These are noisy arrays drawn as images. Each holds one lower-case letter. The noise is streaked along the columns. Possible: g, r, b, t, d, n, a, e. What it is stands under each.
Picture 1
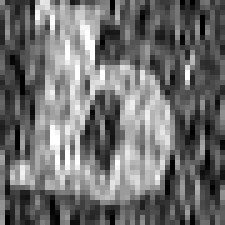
light b
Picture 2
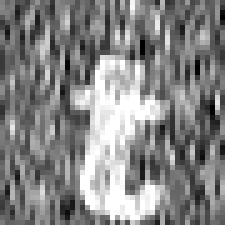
light t
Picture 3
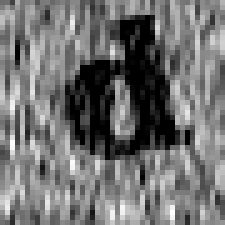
dark d
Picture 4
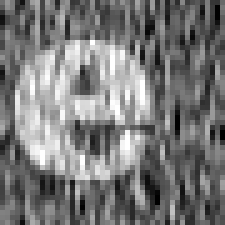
light e
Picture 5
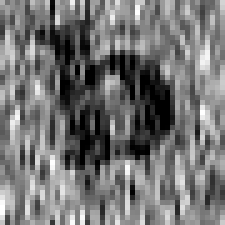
dark b
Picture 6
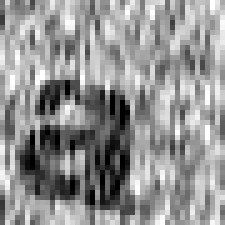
dark a
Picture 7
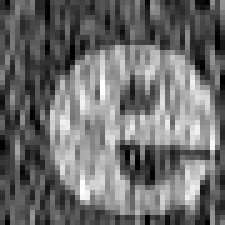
light e
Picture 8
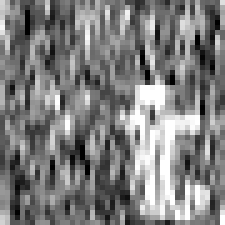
light t
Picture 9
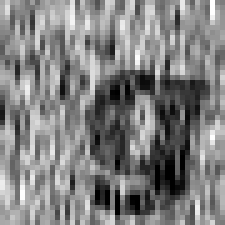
dark g
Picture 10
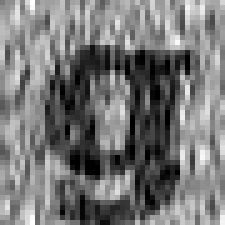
dark g
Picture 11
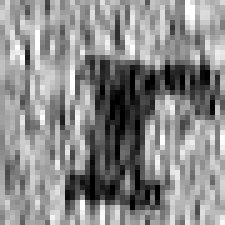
dark r
